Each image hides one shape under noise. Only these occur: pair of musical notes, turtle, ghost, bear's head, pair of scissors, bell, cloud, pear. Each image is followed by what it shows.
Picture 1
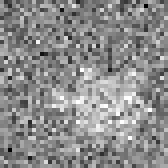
turtle
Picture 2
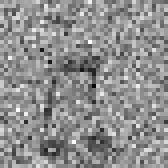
pair of musical notes
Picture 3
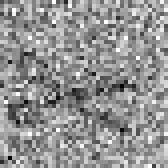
pair of scissors
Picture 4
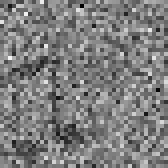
pair of musical notes
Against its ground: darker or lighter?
darker
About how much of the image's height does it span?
two thirds
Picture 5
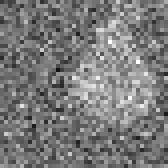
pear
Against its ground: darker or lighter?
lighter
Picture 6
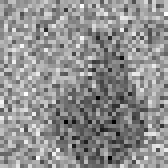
pear
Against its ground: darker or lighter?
darker
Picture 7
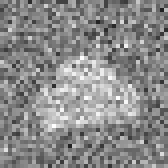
cloud
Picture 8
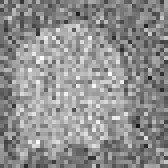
ghost
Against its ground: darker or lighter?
lighter
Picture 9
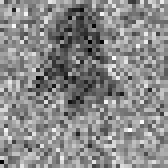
bell
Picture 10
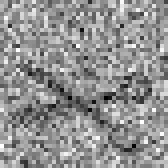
pair of scissors
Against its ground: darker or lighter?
darker
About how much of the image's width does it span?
nearly all
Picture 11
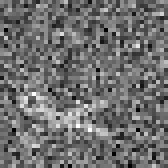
pair of scissors
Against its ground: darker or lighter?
lighter
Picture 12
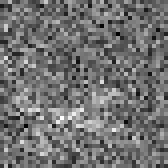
pair of scissors
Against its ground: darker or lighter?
lighter
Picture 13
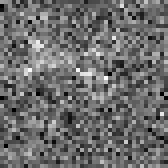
pair of scissors
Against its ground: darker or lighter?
lighter
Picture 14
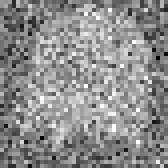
ghost
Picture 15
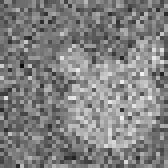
bear's head
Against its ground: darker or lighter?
lighter
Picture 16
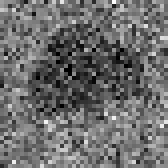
cloud
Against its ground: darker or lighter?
darker
